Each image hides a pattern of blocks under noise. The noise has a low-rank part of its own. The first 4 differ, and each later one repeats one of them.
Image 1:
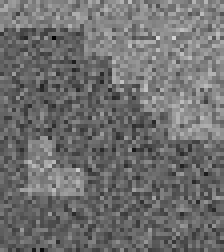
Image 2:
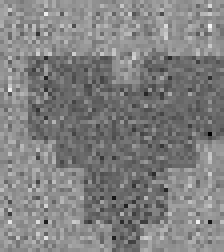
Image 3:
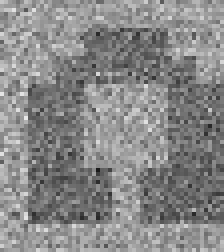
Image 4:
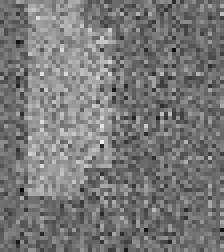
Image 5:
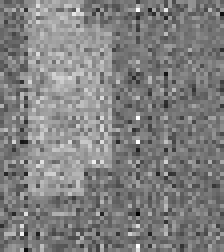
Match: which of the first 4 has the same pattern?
4
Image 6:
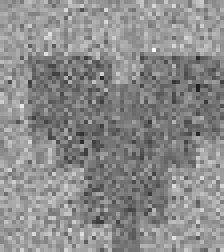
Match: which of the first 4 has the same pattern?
2
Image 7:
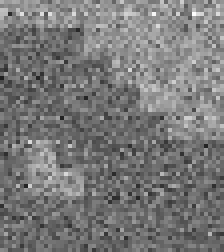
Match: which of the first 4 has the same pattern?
1
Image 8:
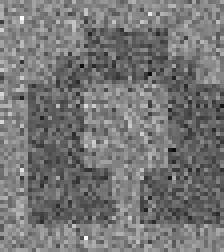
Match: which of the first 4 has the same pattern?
3
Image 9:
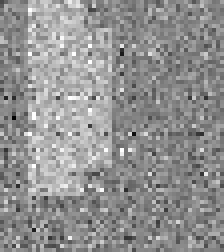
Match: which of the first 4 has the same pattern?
4
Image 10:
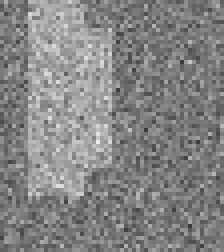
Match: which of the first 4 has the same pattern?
4
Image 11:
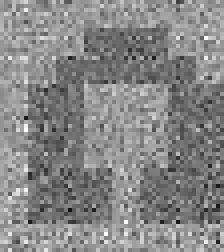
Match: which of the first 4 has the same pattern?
3
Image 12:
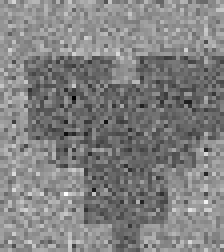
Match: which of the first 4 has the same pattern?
2
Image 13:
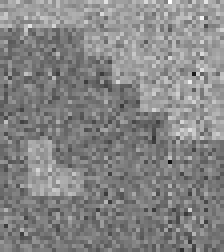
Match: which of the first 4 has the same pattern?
1
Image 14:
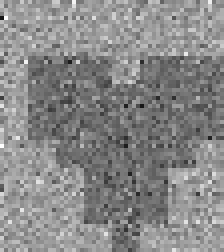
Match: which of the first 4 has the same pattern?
2
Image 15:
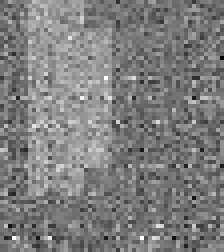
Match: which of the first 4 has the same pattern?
4
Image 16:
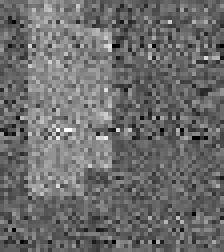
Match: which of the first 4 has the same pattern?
4
